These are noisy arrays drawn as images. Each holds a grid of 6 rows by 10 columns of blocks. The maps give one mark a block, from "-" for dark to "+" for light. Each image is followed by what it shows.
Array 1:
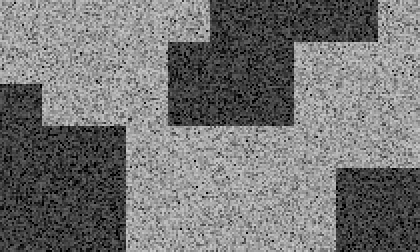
+ + + + + - - - - +
+ + + + - - - + + +
- + + + - - - + + +
- - - + + + + + + +
- - - + + + + + - -
- - - + + + + + - -
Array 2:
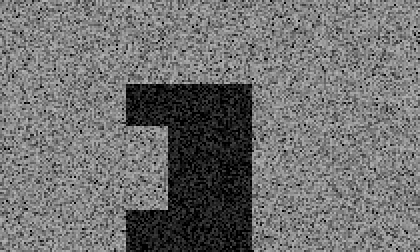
+ + + + + + + + + +
+ + + + + + + + + +
+ + + - - - + + + +
+ + + + - - + + + +
+ + + + - - + + + +
+ + + - - - + + + +
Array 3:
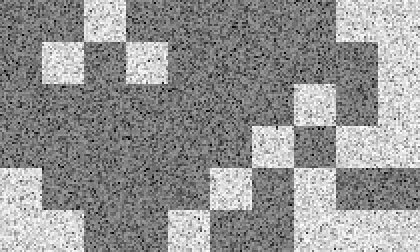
- - + - - - - - + +
- + - + - - - - - +
- - - - - - - + - +
- - - - - - + - + +
+ - - - - + - + - -
+ + - - + - - + + +
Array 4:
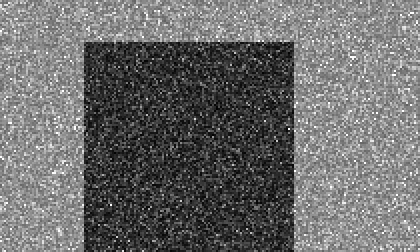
+ + + + + + + + + +
+ + - - - - - + + +
+ + - - - - - + + +
+ + - - - - - + + +
+ + - - - - - + + +
+ + - - - - - + + +
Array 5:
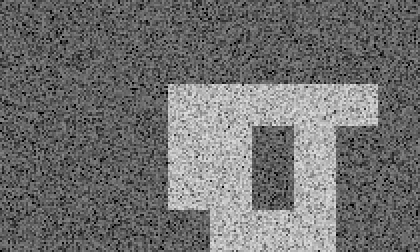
- - - - - - - - - -
- - - - - - - - - -
- - - - + + + + + -
- - - - + + - + - -
- - - - + + - + - -
- - - - - + + + - -
